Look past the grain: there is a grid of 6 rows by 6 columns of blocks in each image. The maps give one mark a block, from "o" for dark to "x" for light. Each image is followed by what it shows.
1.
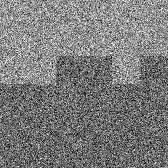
x x x x x x
x x x x x x
x x o o x o
o o o o o o
o o o o o o
o o o o o o
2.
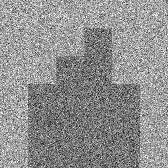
x x x x x x
x x x o x x
x x o o x x
x o o o o x
x o o o o x
x o o o o x
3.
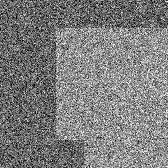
o o o o o o
o o x x x x
o o x x x x
o o x x x x
o o x x x x
o o o x x x
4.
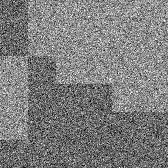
o x x x x x
o x x x x x
x o x x x x
x o o o x x
x o o o o o
o o o o o o
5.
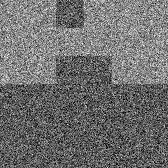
x x o x x x
x x x x x x
x x o o x x
o o o o o o
o o o o o o
o o o o o o
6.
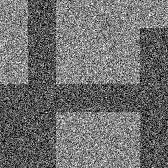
x o x x x x
x o x x x o
x o x x x o
o o o o o o
o o x x x o
o o x x x o
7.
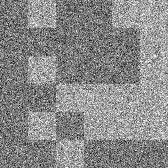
o x o o x x
o o o o o x
o x o o o x
o o x x x x
o x o x x x
o o x o o o
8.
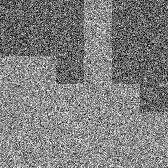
o o o x o o
o o o x o o
x x o x o o
x x x x x o
x x x x x x
x x x x x x
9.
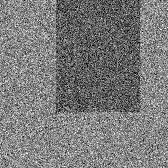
x x o o o x
x x o o o x
x x o o o x
x x o o o x
x x x x x x
x x x x x x
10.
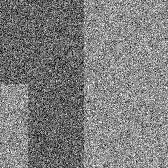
o o o x x x
o o o x x x
o o o x x x
x o o x x x
x o o x x x
x o o x x x
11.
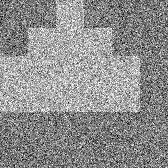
o o x o o o
o x x x o o
x x x x x o
x x x x x o
o o o o o o
o o o o o o
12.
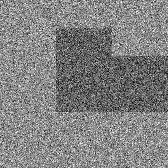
x x x x x x
x x o o x x
x x o o o o
x x o o o o
x x x x x x
x x x x x x
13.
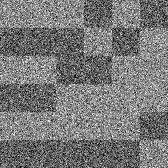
x x x o x o
o o o x o x
x x o o x x
o o x x x x
x x x x x o
o o o o o x
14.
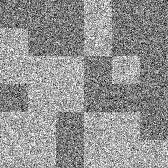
o o o x o o
x o o x o o
x x x o x o
o x x o o o
x x o x x o
x x o x x x
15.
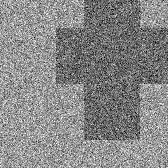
x x x o o x
x x o o o o
x x o o o o
x x x o o x
x x x o o x
x x x x x x
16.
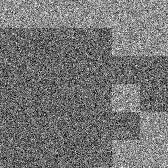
x x x x x x
o o o o x x
o o o o o o
o o o o x o
o o o o o x
o o o o x x
